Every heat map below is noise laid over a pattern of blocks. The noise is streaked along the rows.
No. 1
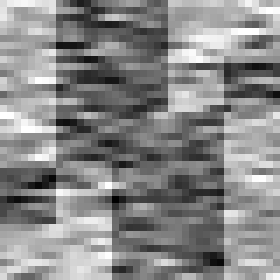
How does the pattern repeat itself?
the same after a half turn
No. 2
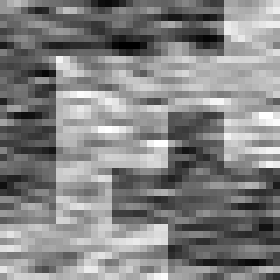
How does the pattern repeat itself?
mirrored about the diagonal from the top left
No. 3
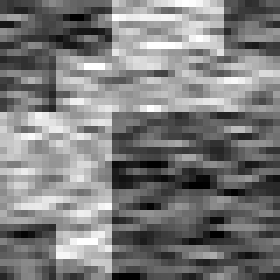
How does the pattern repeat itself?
mirrored about the diagonal from the top left
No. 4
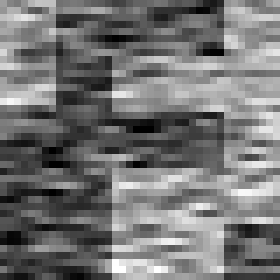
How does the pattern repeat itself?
no symmetry
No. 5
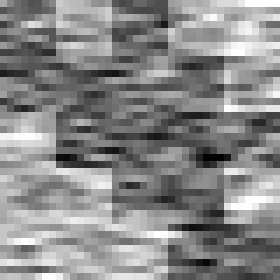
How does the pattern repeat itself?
mirrored about the diagonal from the bottom left
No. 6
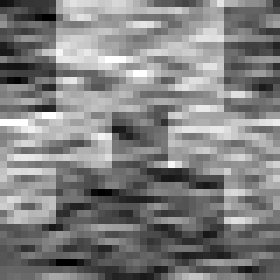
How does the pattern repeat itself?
left and right mirror each other
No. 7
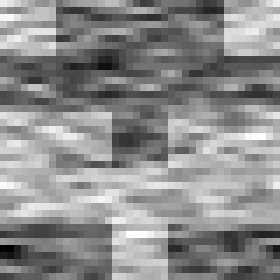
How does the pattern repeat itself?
left and right mirror each other
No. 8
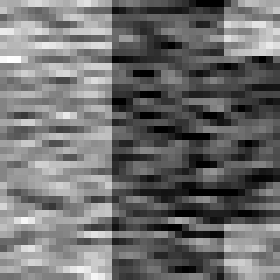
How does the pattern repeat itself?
top and bottom mirror each other
